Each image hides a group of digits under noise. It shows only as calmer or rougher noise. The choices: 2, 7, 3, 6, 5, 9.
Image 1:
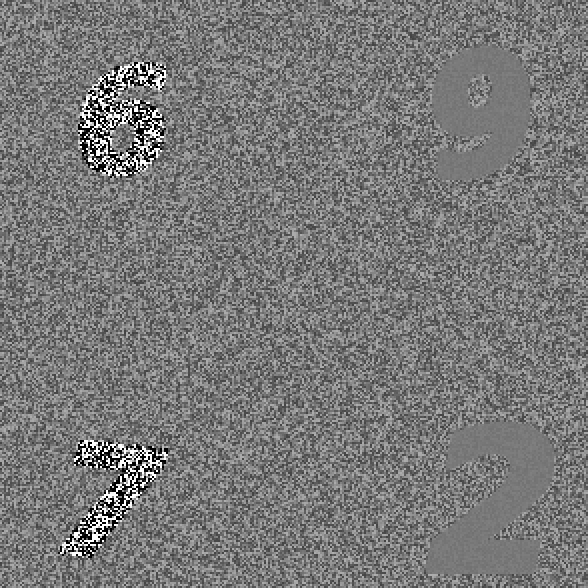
top left: rough 6; top right: calm 9; bottom left: rough 7; bottom right: calm 2
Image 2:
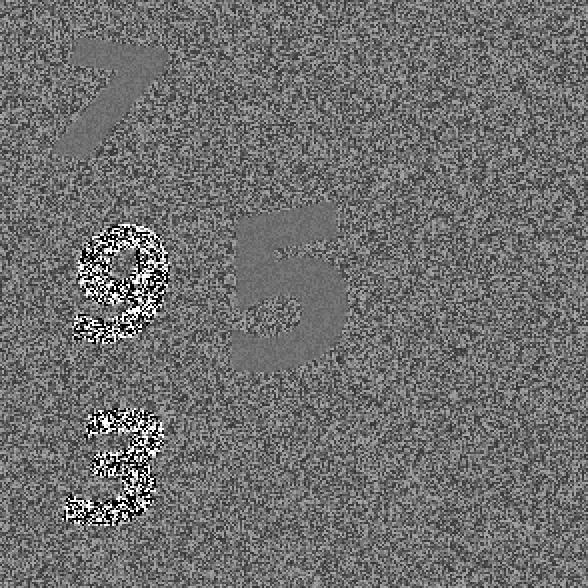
top left: calm 7; middle left: rough 9; centre: calm 5; bottom left: rough 3
